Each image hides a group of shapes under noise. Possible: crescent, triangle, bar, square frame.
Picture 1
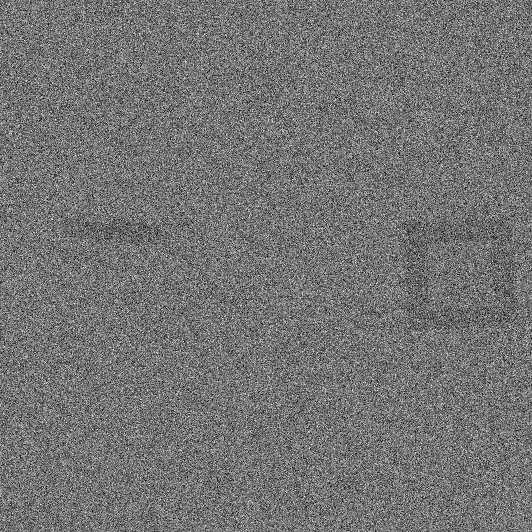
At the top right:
nothing
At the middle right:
square frame
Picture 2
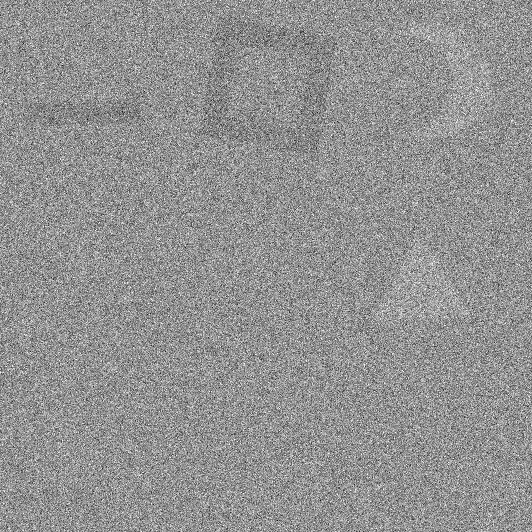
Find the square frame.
top middle
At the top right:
crescent
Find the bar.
top left
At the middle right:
triangle
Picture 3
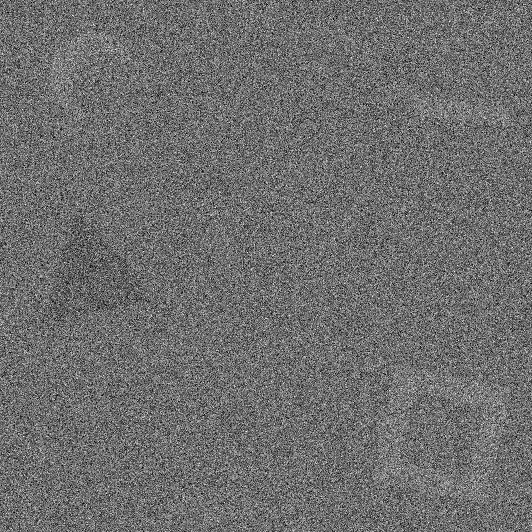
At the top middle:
nothing
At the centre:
nothing
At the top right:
bar
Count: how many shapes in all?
4
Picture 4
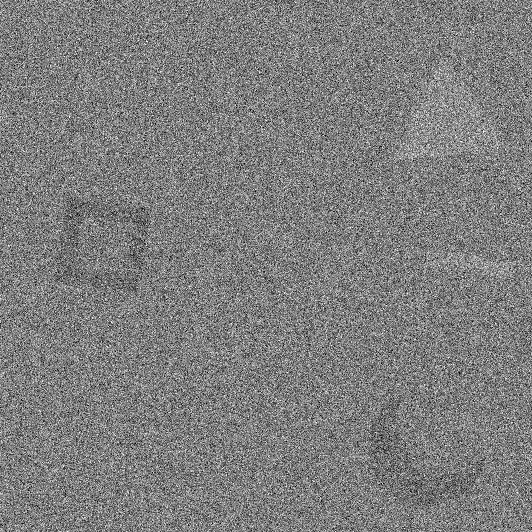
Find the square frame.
middle left
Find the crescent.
bottom right
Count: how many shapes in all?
4
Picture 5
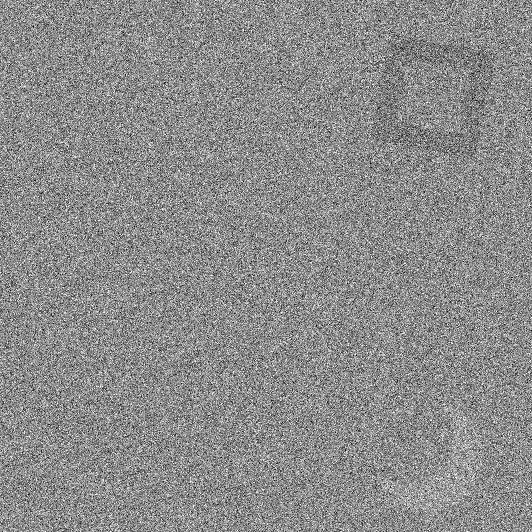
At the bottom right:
crescent
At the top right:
square frame
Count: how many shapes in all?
2
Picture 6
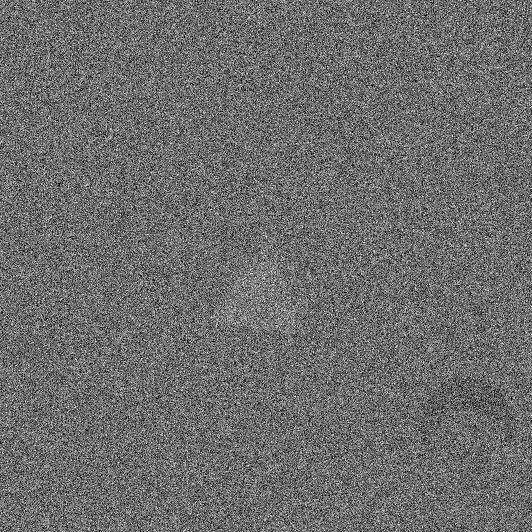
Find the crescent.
bottom right
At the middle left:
nothing
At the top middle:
nothing
